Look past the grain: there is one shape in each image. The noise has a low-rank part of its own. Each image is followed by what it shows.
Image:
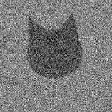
cat's head
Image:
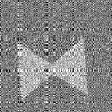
bow tie
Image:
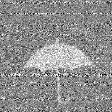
umbrella
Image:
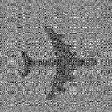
airplane
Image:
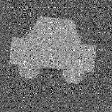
car
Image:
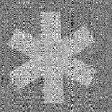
asterisk
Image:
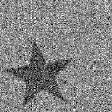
star
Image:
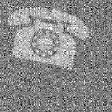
telephone
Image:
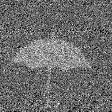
umbrella
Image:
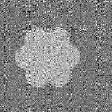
flower
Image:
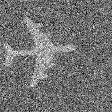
airplane
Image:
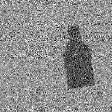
bottle
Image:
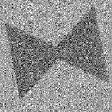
bow tie
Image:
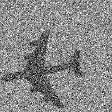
airplane
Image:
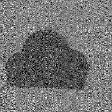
cloud
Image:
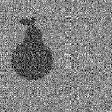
pear
